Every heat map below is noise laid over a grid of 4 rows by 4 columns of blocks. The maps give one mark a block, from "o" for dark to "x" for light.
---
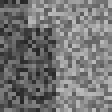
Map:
o x x x
o o x x
o o x x
o o x x
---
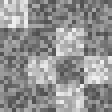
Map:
x o o o
o o x o
o x o x
o o x o
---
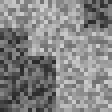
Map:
x x x o
o x x x
o o x x
o o x x
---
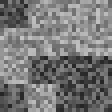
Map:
o x x x
x x x x
x o o o
o x o o
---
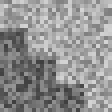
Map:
x x x x
o x x x
o o x x
o o o x
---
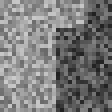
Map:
x x x o
x x o o
x x o o
x x o o
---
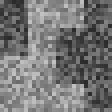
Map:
o x x o
o x o o
x x o o
x x x o
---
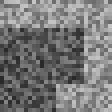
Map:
x x x x
o o o x
o o o x
o o x x
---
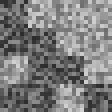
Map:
o x x x
o o x x
x o o x
o o x o
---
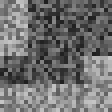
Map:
x o o o
x o o o
o o o x
x x x x
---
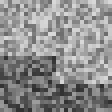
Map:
x x x x
x x x x
o o x x
o o o o
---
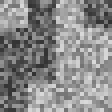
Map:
x o x o
o o x x
o o x x
o x x x
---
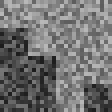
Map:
x x x x
o x x x
o o x x
o o x o
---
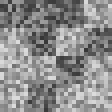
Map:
o o o x
x o x o
x x o x
x o x x
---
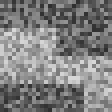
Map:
o o o o
x x o o
x x x x
o o o x
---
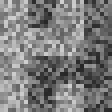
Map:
x o x o
x x x o
x o o o
x o x o
